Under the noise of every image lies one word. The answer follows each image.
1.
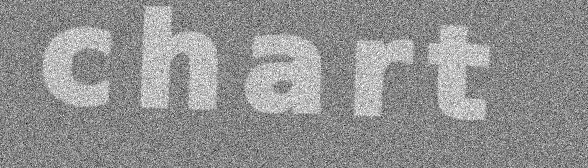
chart
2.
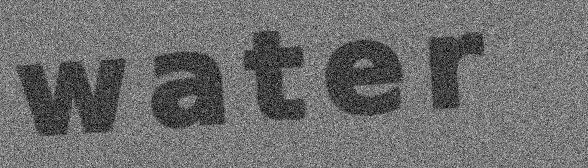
water
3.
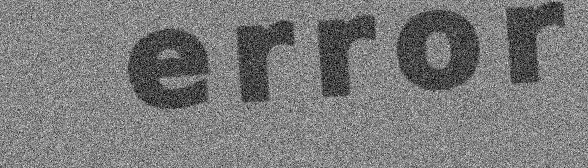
error
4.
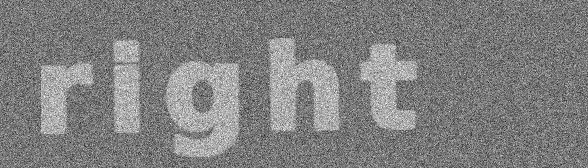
right
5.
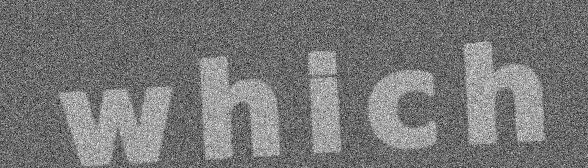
which
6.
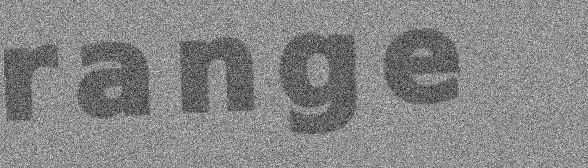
range
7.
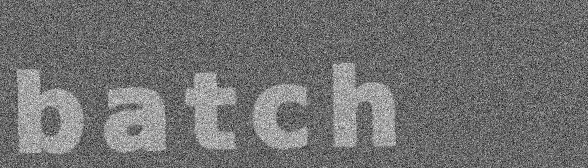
batch
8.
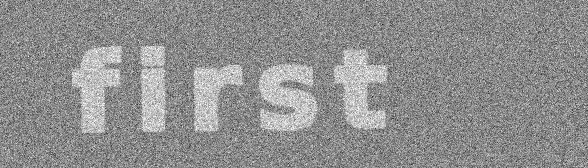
first
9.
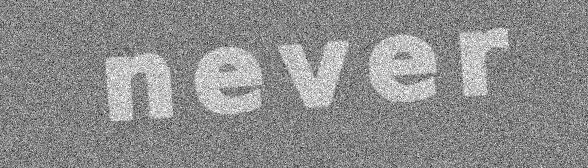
never
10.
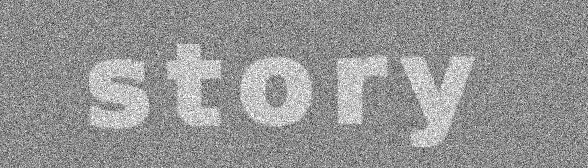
story
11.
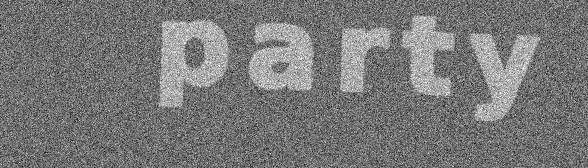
party
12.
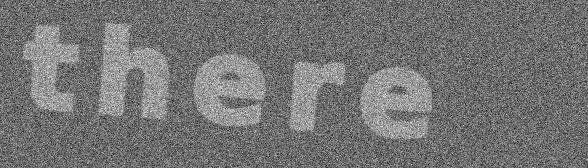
there
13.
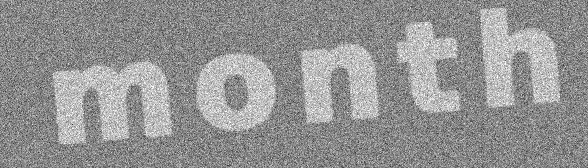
month
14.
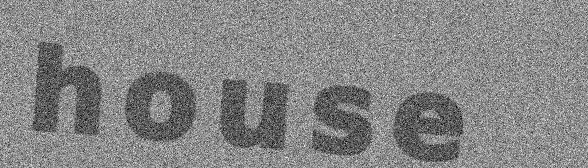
house
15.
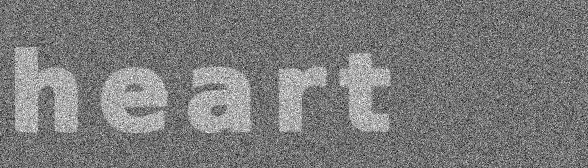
heart
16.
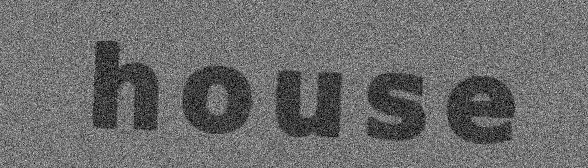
house
